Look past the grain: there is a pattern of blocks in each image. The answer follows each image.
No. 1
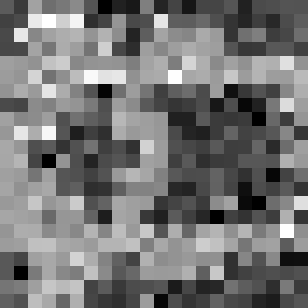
top and bottom mirror each other
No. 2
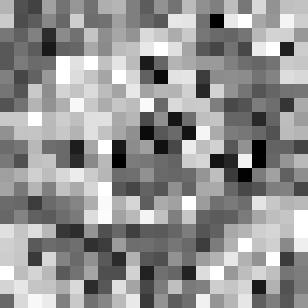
mirrored about the diagonal from the top left
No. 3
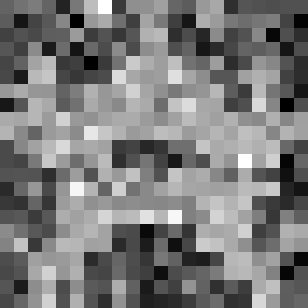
left and right mirror each other
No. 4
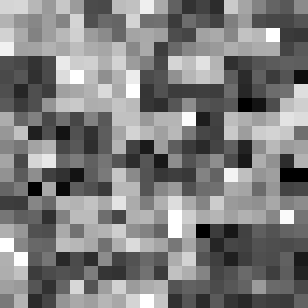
no symmetry
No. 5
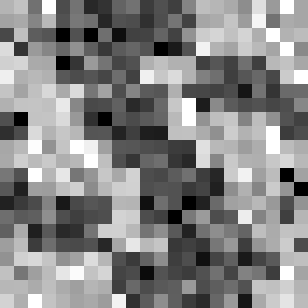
the same after a half turn
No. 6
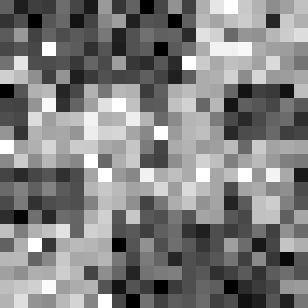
the same after a half turn
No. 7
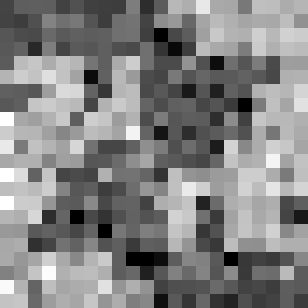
the same after a half turn
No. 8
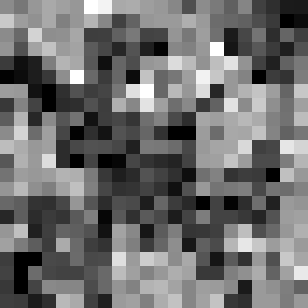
mirrored about the diagonal from the bottom left
